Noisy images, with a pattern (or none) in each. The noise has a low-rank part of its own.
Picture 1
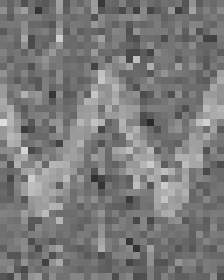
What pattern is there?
a wavy band
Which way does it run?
left to right
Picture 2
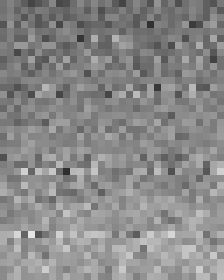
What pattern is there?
a smooth slope
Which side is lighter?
bottom
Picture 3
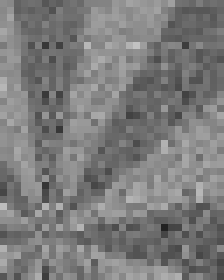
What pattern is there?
spokes from one point
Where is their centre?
bottom left
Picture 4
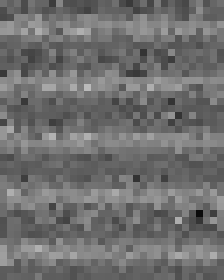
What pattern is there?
horizontal stripes
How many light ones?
5
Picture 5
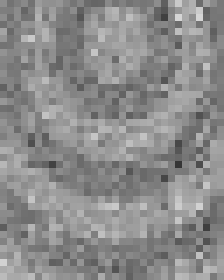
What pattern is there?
rings round one point
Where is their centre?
top middle
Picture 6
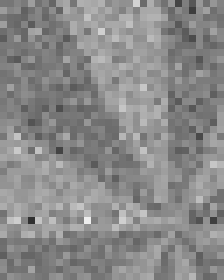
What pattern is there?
spokes from one point
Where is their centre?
bottom right
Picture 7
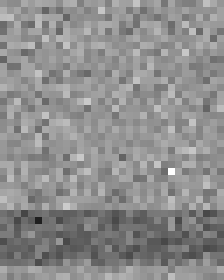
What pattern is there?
one horizontal stripe
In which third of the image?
bottom
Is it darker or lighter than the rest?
darker
